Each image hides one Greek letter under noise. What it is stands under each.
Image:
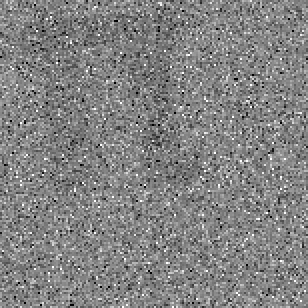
dark pi
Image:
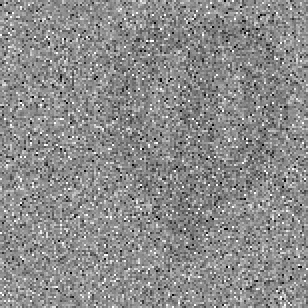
dark phi
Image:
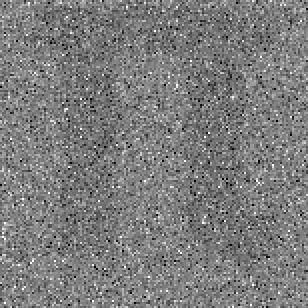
dark pi
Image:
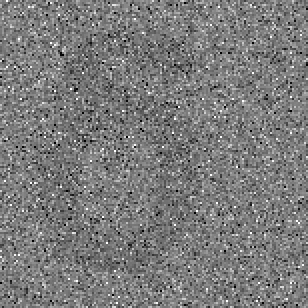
dark delta
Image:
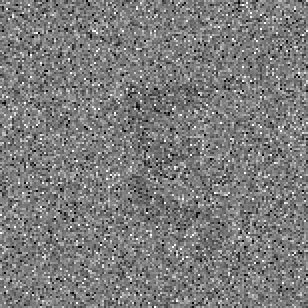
dark xi
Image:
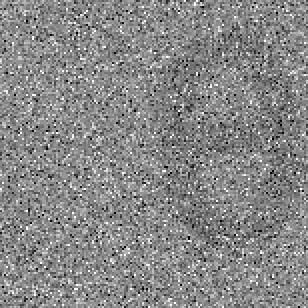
dark theta
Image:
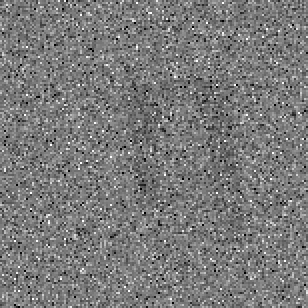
dark eta
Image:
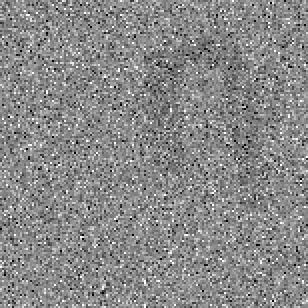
dark eta
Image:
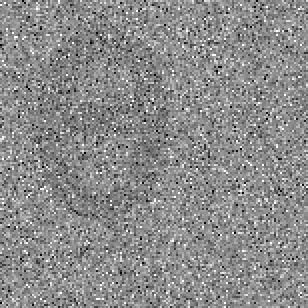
dark theta
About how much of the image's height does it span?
two thirds
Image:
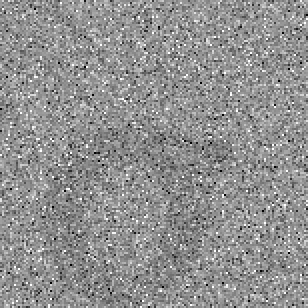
dark sigma
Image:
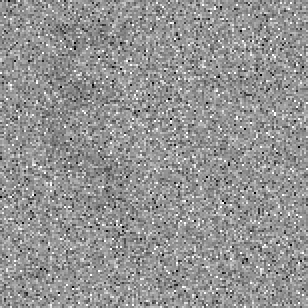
dark xi
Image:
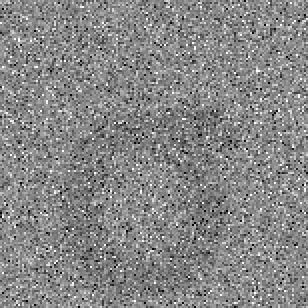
dark sigma
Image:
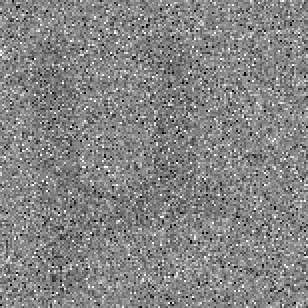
dark mu
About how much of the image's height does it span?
nearly all
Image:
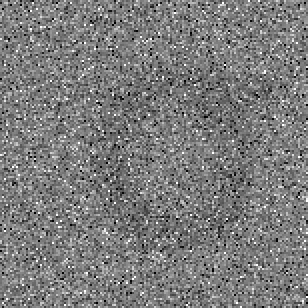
dark sigma
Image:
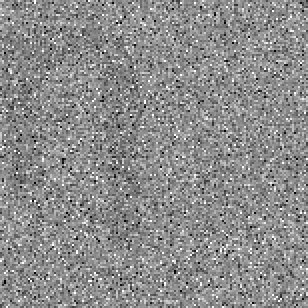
dark eta
